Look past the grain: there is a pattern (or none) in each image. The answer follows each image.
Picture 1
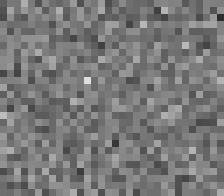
only noise
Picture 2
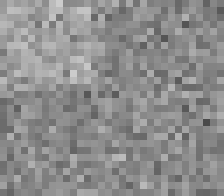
one block
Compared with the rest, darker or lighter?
lighter
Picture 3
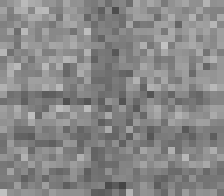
bands of rows crossing bands of columns
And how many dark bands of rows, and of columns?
3 and 1
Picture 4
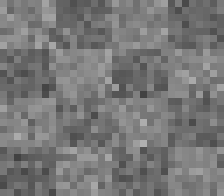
a checkerboard
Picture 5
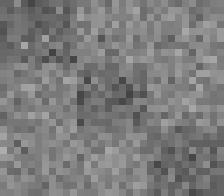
blocks along the diagonal
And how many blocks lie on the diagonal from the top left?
3
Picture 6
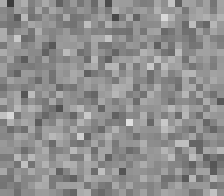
only noise
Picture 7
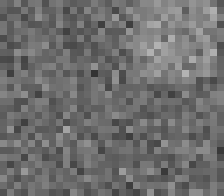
one block
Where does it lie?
top right
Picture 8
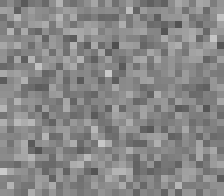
only noise
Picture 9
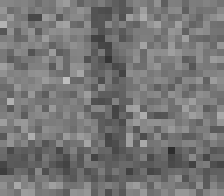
bands of rows crossing bands of columns
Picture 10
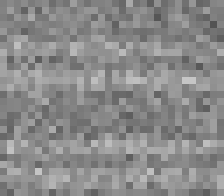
bands of rows
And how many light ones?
4
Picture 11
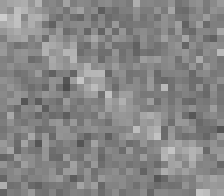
blocks along the diagonal
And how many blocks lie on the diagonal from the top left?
7
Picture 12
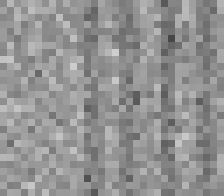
bands of columns
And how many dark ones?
4
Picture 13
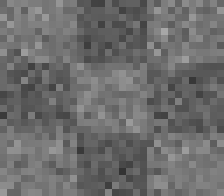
a checkerboard
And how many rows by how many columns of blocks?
3 by 3
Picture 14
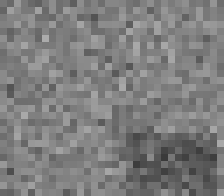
one block
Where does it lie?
bottom right
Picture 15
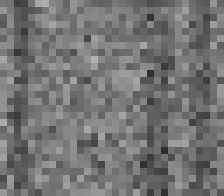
bands of columns
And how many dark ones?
3
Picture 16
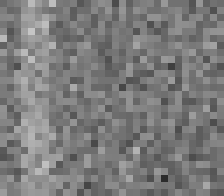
one band of columns
